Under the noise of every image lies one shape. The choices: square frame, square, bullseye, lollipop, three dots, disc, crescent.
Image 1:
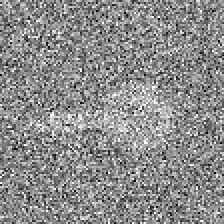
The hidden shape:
lollipop
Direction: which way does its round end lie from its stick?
right
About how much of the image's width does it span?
two thirds
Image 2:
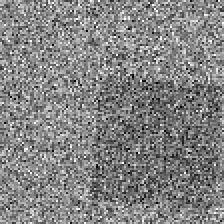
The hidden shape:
square
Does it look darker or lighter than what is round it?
darker
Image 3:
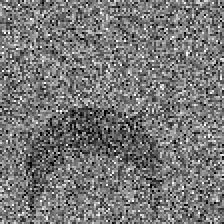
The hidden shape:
crescent
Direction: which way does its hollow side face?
down
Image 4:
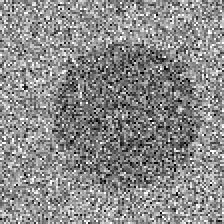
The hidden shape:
disc
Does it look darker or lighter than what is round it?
darker
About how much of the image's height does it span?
two thirds
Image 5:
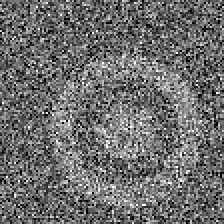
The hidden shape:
bullseye
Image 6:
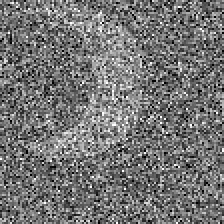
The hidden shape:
crescent
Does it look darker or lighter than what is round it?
lighter
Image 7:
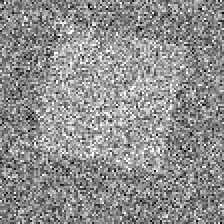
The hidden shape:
square
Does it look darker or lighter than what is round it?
lighter
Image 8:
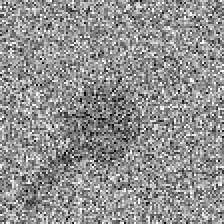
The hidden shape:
lollipop
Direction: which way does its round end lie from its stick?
up and right
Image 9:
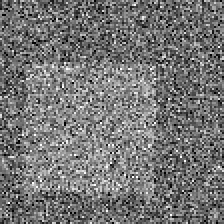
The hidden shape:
square
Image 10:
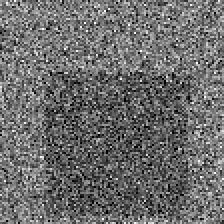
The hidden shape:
square
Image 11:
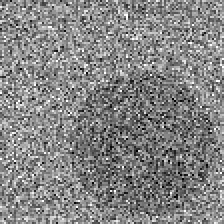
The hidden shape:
disc
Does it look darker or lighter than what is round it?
darker
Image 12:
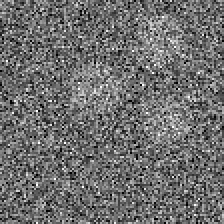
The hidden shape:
three dots
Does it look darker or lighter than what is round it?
lighter
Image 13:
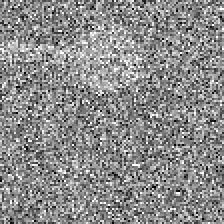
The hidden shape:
lollipop
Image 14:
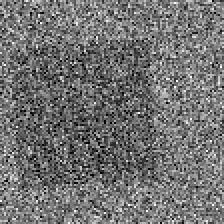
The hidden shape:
square
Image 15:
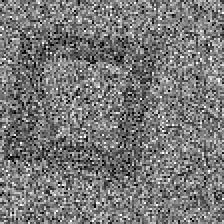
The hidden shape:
square frame
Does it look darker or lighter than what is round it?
darker
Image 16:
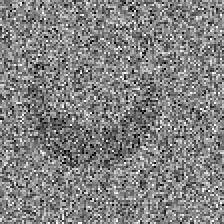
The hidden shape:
crescent
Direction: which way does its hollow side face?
up
